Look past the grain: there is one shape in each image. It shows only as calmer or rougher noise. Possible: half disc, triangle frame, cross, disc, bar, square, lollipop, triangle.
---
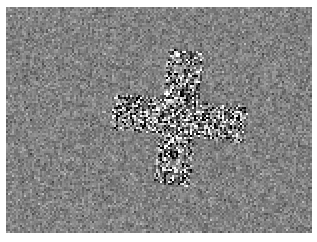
cross
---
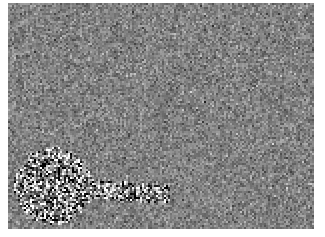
lollipop
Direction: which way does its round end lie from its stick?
left
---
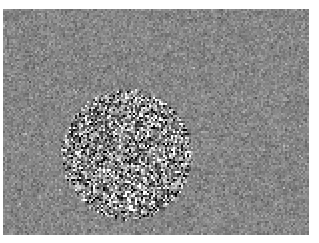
disc
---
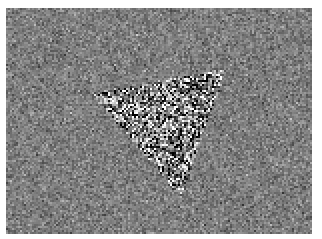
triangle
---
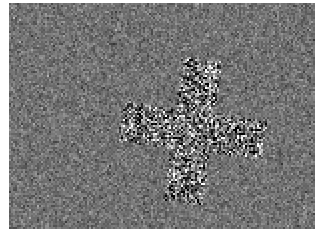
cross
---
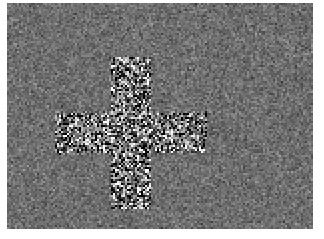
cross
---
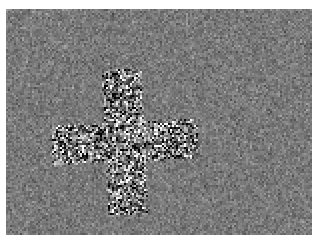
cross
